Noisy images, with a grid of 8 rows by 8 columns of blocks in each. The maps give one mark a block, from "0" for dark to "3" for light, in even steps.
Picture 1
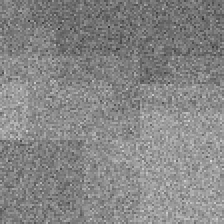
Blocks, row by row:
1 0 0 0 0 0 0 0
1 1 0 0 0 0 0 0
2 2 1 1 1 0 1 1
3 2 2 2 1 2 2 2
3 2 2 2 2 3 3 3
1 1 1 2 3 3 3 3
1 1 1 2 2 3 3 3
1 1 1 2 2 3 3 3
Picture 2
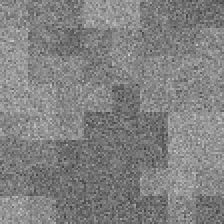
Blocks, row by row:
2 1 1 3 3 1 0 0
3 1 0 1 2 1 1 2
3 2 2 1 2 2 2 2
3 3 2 2 0 2 2 2
2 3 2 0 0 0 3 3
1 1 0 0 0 0 3 3
1 0 0 0 0 2 3 2
3 2 0 0 0 0 2 0
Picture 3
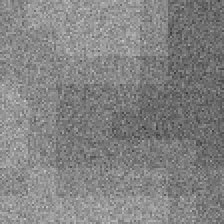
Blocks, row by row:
2 3 3 3 3 2 0 0
2 2 3 3 3 2 0 0
2 2 2 2 2 1 0 0
3 2 1 1 1 0 0 0
3 2 1 1 0 0 0 0
3 2 1 1 1 1 1 0
2 3 2 2 2 2 1 1
3 3 3 3 3 3 2 1
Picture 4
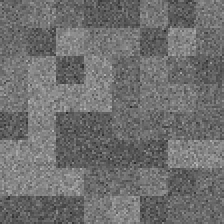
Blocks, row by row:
1 2 1 0 0 2 0 2
1 0 3 2 2 0 3 1
2 3 0 3 1 2 1 0
2 3 3 3 1 2 2 1
0 3 0 0 1 1 1 1
3 3 0 0 0 0 3 3
3 3 3 1 1 2 0 1
0 0 0 2 3 0 1 1
